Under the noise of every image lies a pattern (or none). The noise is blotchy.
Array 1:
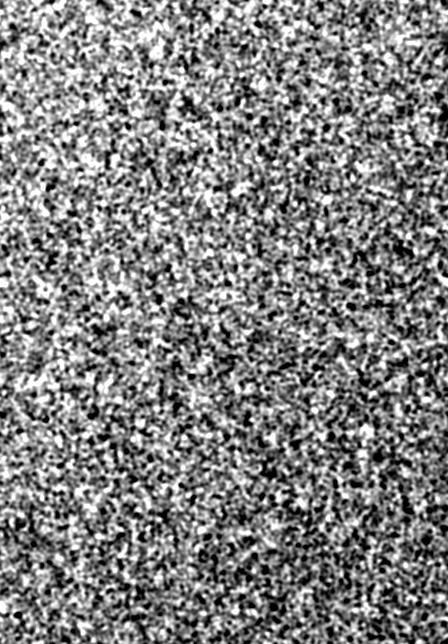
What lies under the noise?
a smooth slope
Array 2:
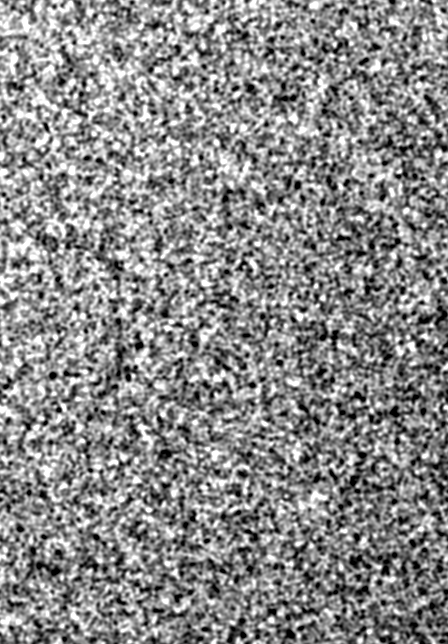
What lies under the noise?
a smooth slope
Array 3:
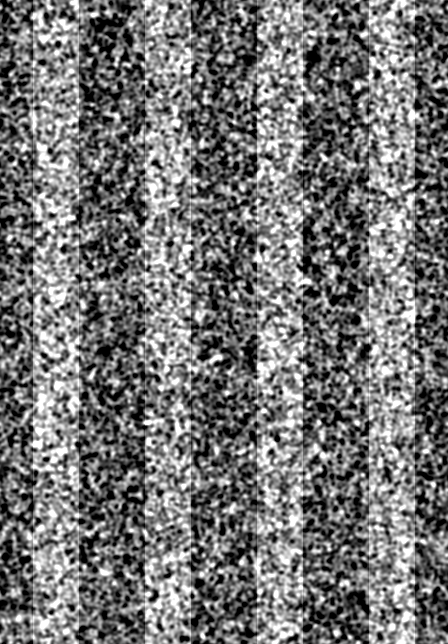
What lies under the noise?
vertical stripes
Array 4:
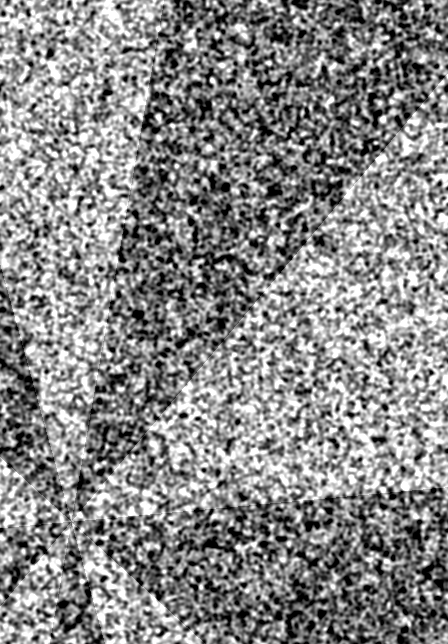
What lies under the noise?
spokes from one point
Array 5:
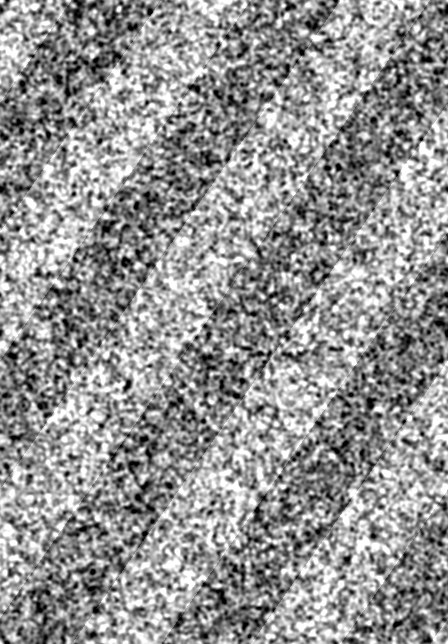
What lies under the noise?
diagonal stripes
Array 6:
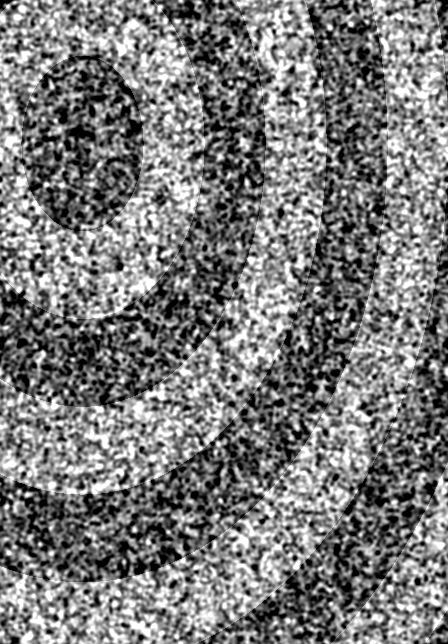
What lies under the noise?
rings round one point
